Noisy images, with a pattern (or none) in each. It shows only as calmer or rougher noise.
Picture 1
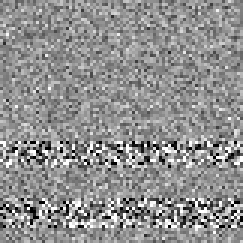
bands of rows
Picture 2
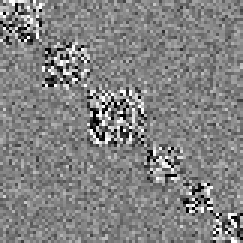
blocks along the diagonal
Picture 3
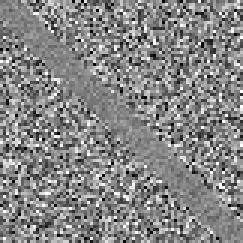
a diagonal band
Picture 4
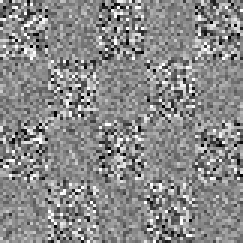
a checkerboard
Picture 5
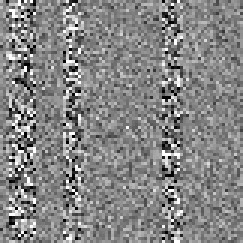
bands of columns
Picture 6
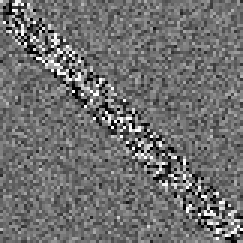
a diagonal band
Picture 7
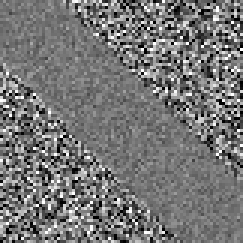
a diagonal band
